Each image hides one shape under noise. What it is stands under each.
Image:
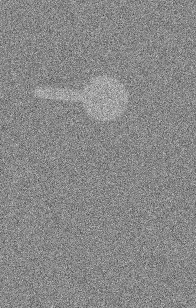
lollipop
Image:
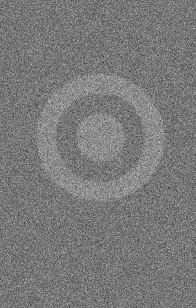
bullseye
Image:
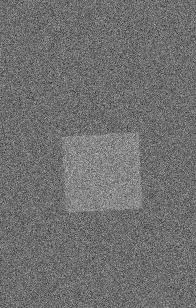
square
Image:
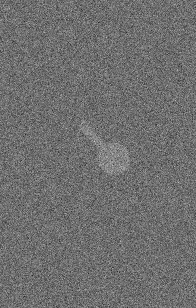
lollipop
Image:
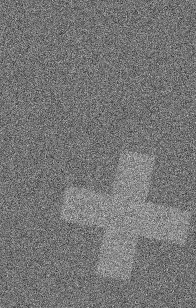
cross
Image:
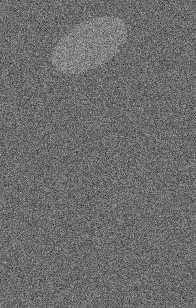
ellipse
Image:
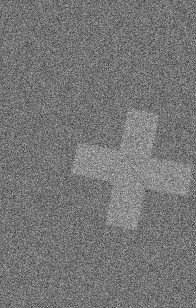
cross
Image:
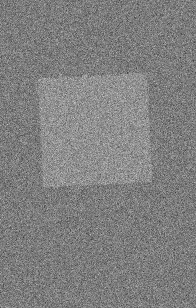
square
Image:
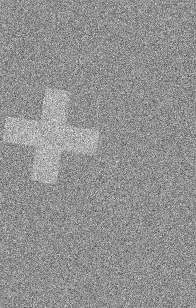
cross
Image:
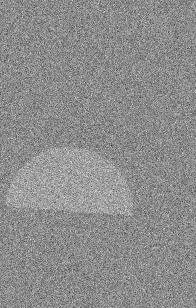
half disc
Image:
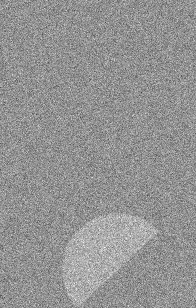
half disc
